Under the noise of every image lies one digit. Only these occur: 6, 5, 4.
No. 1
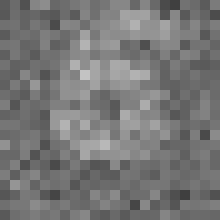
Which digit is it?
6
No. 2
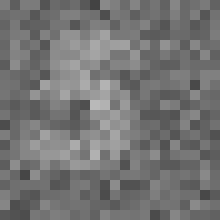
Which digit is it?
5
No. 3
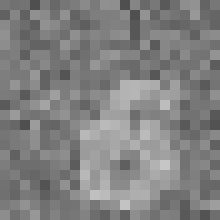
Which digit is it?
6
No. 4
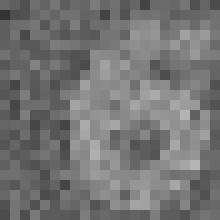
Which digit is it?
6
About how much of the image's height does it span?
nearly all
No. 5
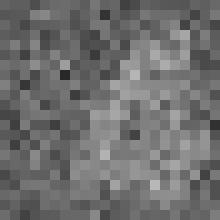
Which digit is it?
4
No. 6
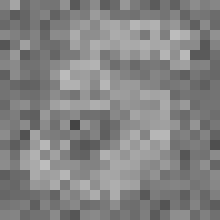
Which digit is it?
5
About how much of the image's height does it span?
nearly all
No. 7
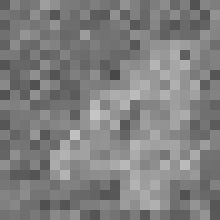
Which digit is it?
4
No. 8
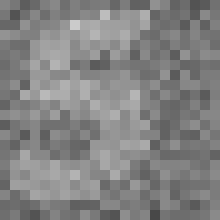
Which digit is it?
5
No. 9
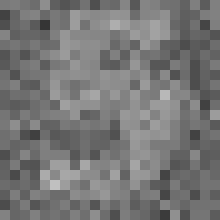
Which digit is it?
5
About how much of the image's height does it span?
nearly all
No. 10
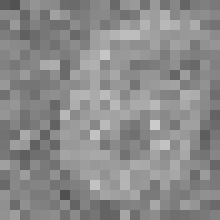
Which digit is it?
6
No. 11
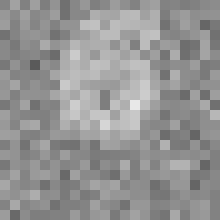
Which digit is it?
6
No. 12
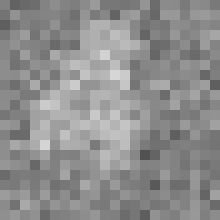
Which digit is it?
4
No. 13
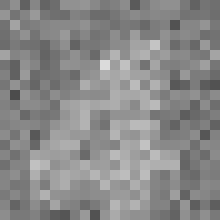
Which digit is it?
4
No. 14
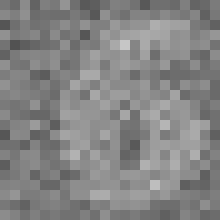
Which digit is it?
6
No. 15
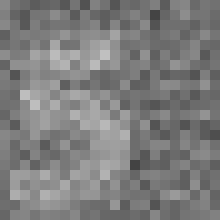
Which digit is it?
5
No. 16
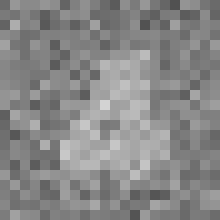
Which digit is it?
4
